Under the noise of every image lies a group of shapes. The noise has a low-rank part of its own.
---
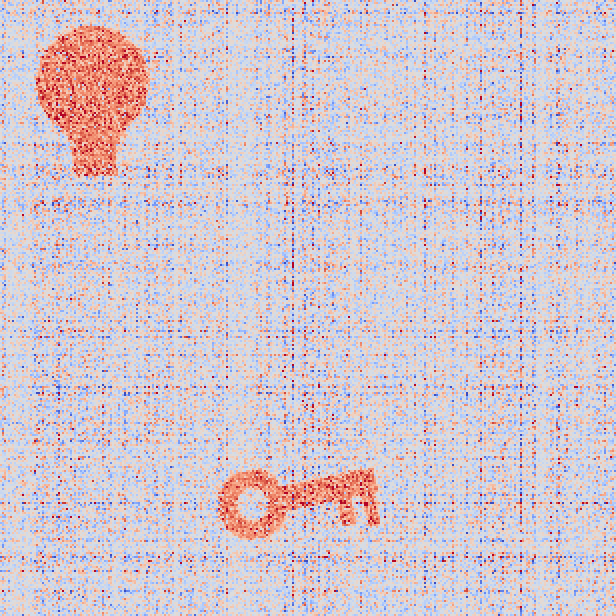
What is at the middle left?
nothing
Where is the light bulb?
top left
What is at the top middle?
nothing
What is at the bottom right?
nothing
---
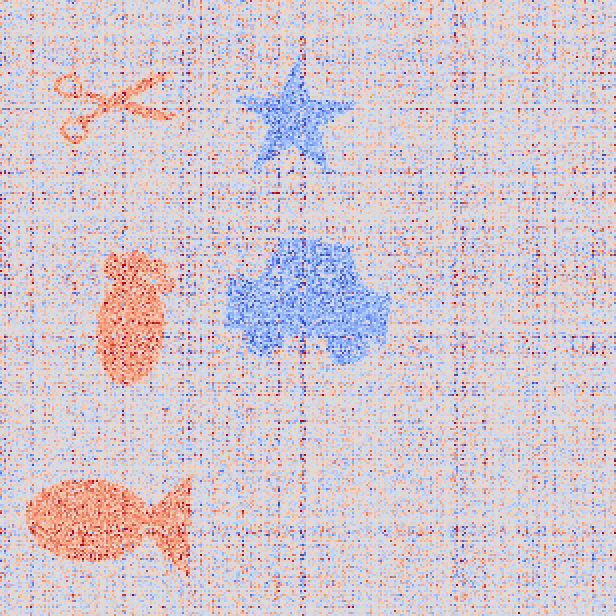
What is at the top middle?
star
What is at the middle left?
footprint
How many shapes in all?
5
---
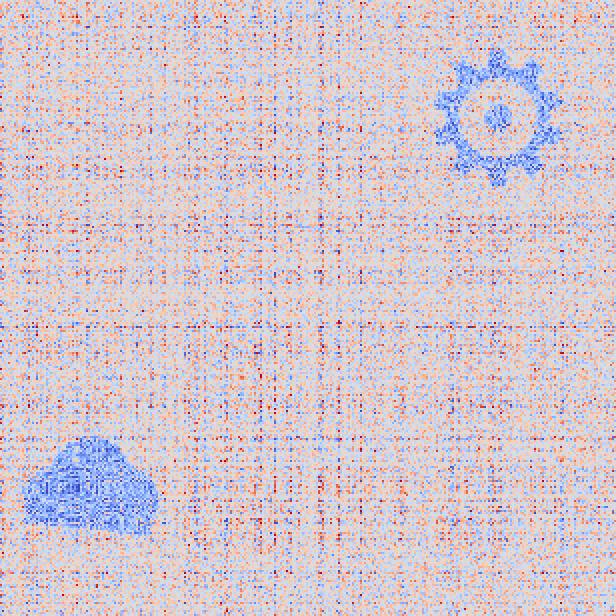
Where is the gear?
top right
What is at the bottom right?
nothing
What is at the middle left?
nothing
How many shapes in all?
2
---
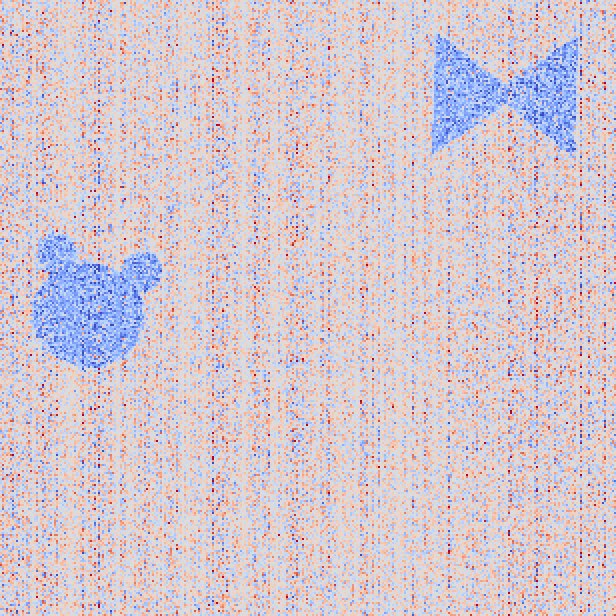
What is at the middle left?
bear's head
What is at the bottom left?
nothing
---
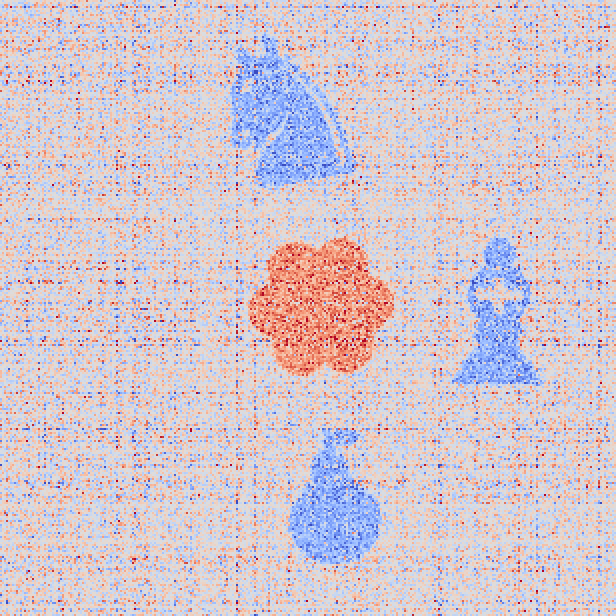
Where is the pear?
bottom middle
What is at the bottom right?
nothing
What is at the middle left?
nothing
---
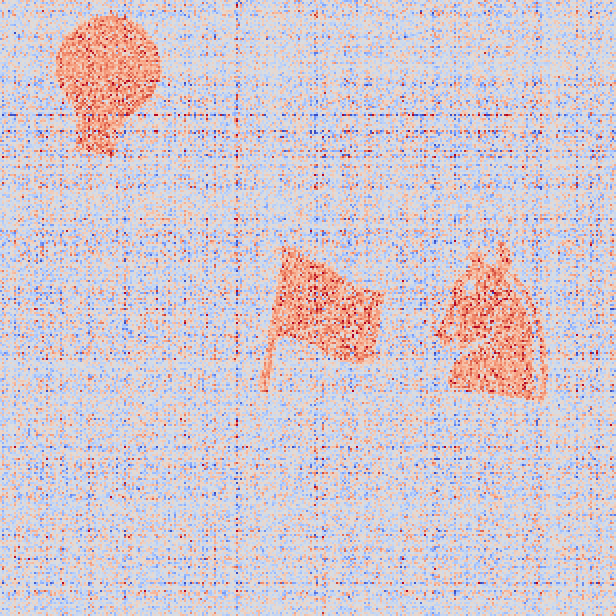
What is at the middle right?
chess knight
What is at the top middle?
nothing
